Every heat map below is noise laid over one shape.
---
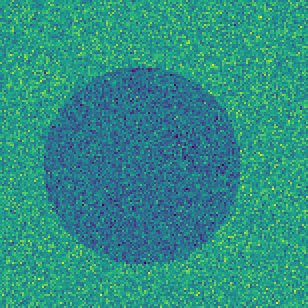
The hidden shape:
disc
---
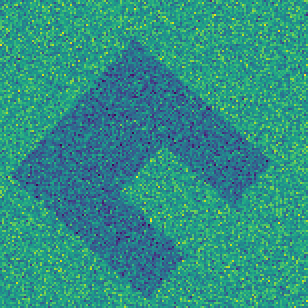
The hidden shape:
square with a notch
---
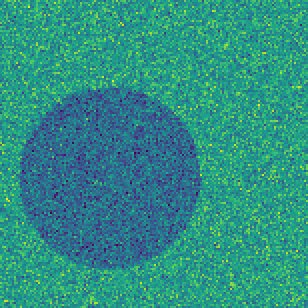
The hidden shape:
disc
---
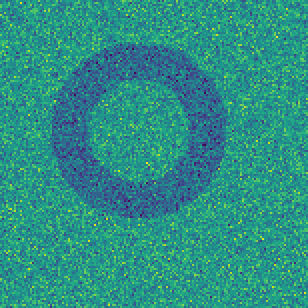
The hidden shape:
ring
